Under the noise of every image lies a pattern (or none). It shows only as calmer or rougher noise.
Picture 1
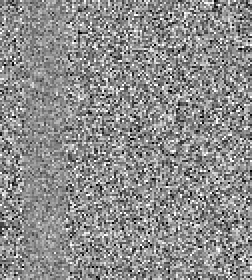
one vertical stripe
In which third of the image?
left
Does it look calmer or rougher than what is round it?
calmer
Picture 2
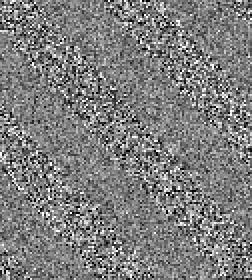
diagonal stripes
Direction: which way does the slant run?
top left to bottom right
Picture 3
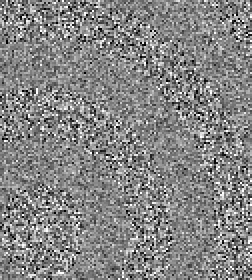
rings round one point
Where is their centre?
bottom left
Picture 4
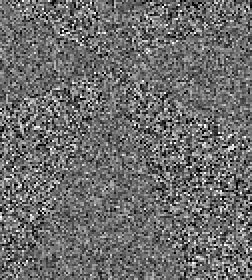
spokes from one point
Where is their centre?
top middle
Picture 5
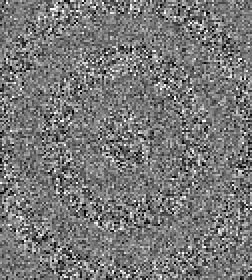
rings round one point
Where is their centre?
centre
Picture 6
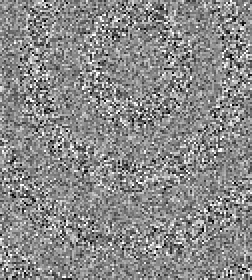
rings round one point
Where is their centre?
top middle
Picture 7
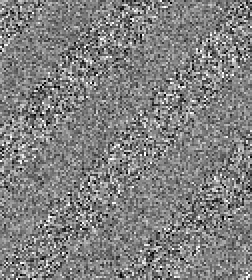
diagonal stripes
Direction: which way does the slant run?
bottom left to top right
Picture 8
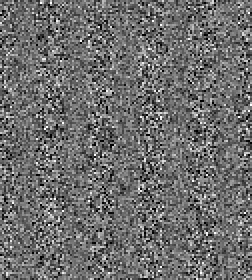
vertical stripes
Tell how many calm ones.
5
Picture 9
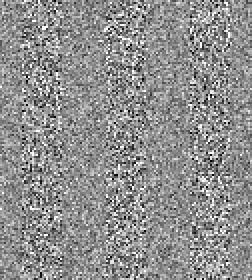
vertical stripes
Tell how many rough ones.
3
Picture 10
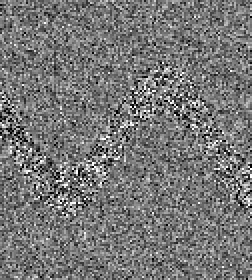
a wavy band
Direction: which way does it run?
left to right
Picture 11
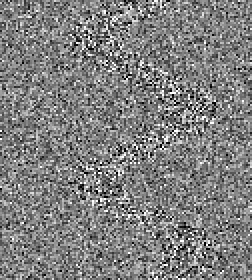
a wavy band
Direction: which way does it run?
top to bottom
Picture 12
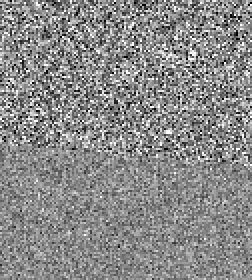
a sharp edge
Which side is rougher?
top
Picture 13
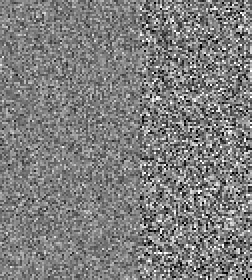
a sharp edge
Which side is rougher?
right
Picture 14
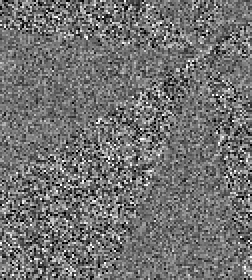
spokes from one point
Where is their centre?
top right
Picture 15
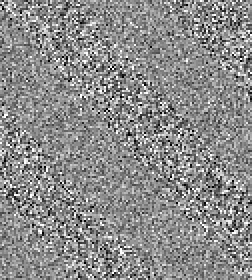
diagonal stripes
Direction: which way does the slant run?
top left to bottom right
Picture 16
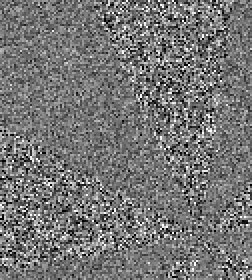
spokes from one point
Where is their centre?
bottom right
